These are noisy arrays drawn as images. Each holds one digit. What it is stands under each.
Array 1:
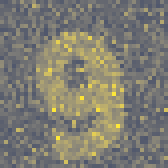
9
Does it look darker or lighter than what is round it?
lighter
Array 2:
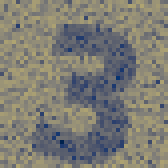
3
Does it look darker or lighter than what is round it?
darker
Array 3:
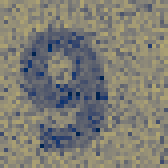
9
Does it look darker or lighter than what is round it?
darker
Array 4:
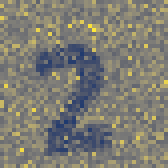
2
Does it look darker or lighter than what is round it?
darker
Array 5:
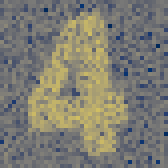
4
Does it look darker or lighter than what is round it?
lighter
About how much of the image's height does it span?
nearly all
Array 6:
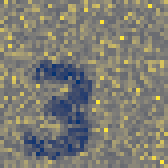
3
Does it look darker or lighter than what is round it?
darker
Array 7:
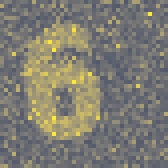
6
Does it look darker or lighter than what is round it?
lighter
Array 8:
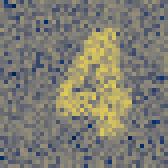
4
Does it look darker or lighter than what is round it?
lighter
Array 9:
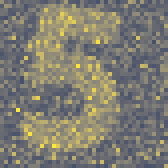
5
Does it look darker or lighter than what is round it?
lighter
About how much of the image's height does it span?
nearly all
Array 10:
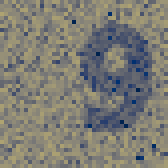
9
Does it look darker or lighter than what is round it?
darker
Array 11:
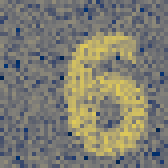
6
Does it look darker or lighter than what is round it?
lighter
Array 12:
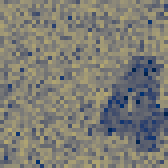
4
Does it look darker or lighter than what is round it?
darker
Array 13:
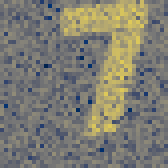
7
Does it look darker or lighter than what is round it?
lighter
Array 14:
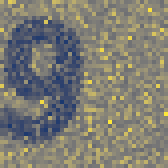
9
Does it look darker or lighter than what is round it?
darker
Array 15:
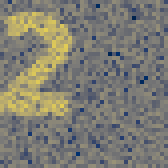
2
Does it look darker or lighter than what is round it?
lighter
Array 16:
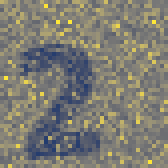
2
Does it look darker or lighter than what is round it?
darker
